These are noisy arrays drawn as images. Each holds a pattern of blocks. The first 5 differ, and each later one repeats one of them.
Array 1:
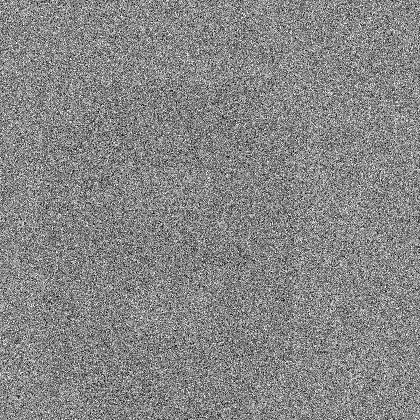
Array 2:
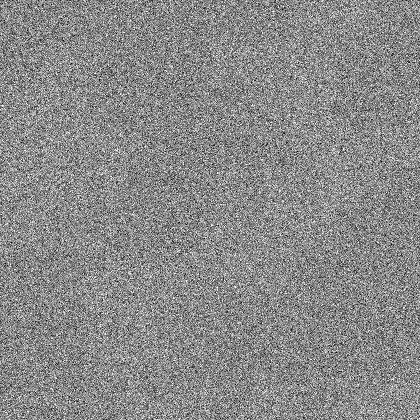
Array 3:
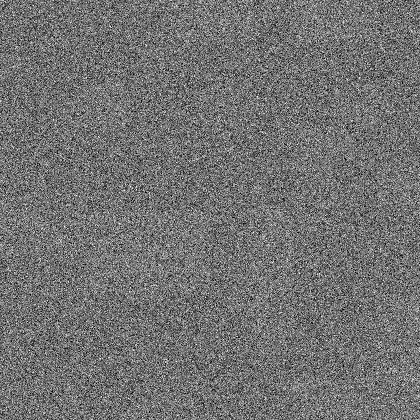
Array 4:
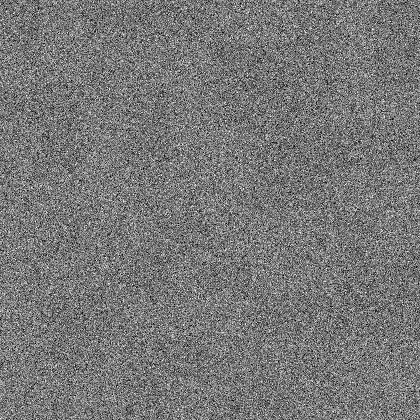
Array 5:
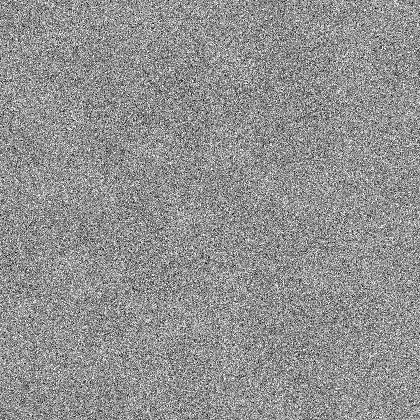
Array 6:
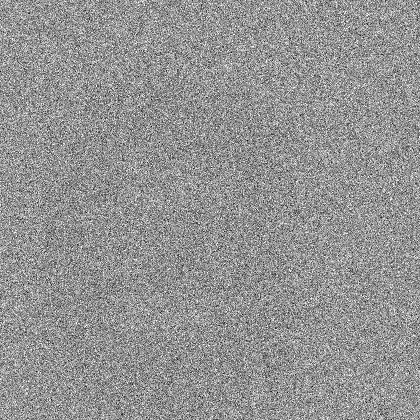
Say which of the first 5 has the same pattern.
1
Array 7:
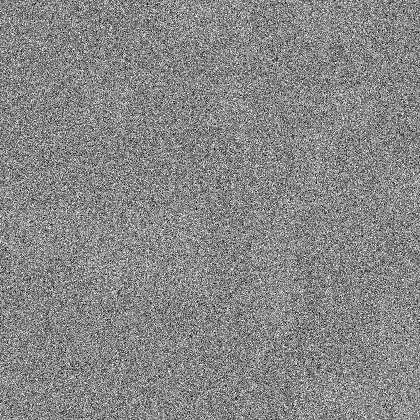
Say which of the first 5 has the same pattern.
3
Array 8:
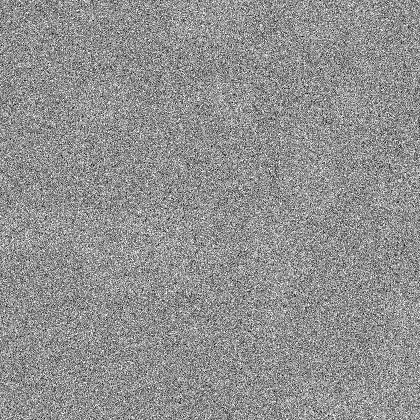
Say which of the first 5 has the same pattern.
3
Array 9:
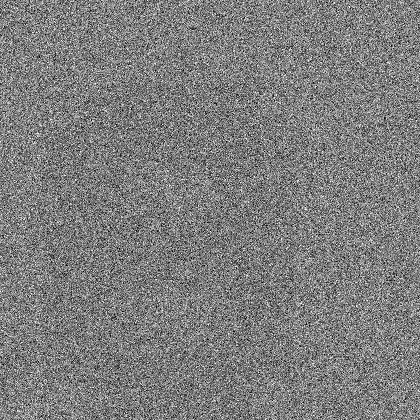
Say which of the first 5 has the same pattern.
1
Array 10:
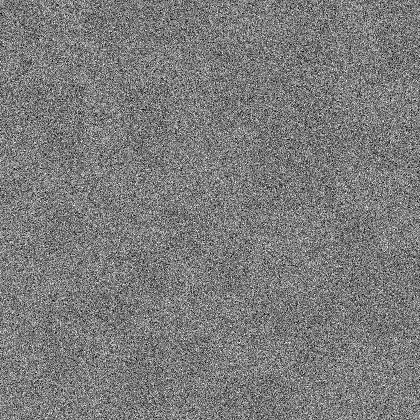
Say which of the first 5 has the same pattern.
4
